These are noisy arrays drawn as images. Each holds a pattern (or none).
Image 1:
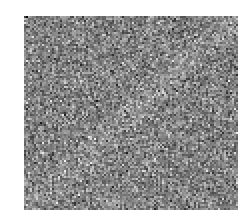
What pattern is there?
a diagonal band
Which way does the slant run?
bottom left to top right
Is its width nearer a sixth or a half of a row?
a sixth
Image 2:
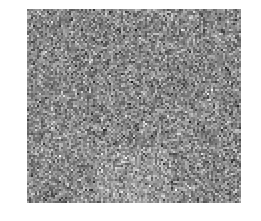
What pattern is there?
one block
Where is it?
bottom middle
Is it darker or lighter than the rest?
lighter
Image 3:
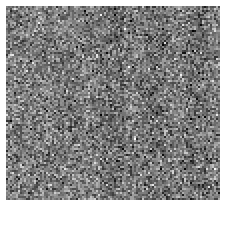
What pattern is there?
bands of columns
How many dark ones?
3
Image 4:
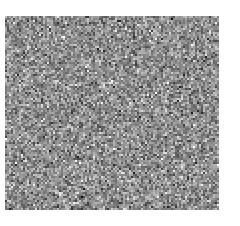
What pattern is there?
only noise
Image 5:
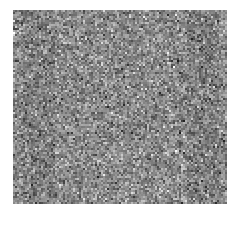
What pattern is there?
bands of columns
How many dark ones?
2
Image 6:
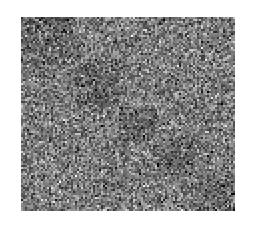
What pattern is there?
blocks along the diagonal
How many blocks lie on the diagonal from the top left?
5
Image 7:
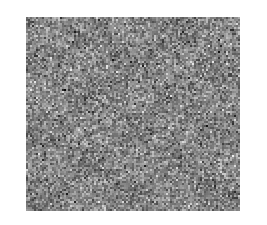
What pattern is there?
a checkerboard
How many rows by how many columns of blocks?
6 by 5
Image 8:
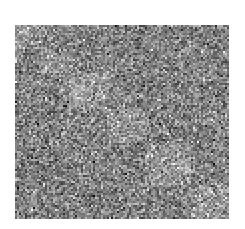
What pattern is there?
blocks along the diagonal
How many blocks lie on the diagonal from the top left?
6
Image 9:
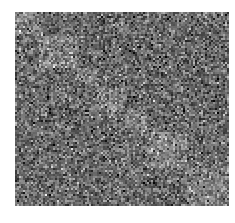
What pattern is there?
blocks along the diagonal
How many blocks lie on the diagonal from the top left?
7
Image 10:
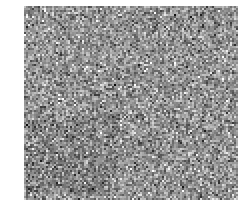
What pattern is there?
one block
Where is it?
bottom left
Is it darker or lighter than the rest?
darker
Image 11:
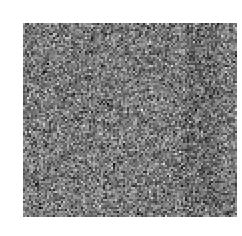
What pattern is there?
one band of columns
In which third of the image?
right
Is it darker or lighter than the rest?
darker
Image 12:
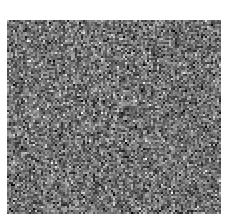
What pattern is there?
only noise
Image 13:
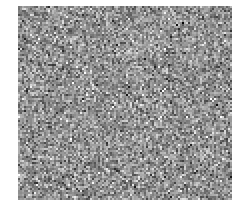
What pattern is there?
only noise
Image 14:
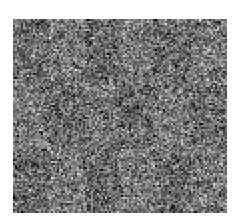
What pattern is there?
a checkerboard
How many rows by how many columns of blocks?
3 by 6
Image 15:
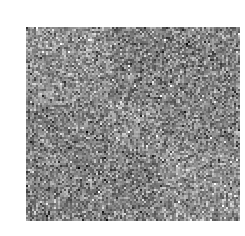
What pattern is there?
blocks along the diagonal
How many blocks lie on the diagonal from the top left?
3
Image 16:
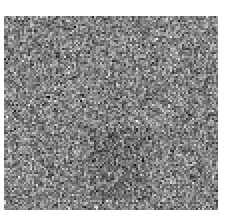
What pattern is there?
one block
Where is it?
bottom middle
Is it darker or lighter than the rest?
darker
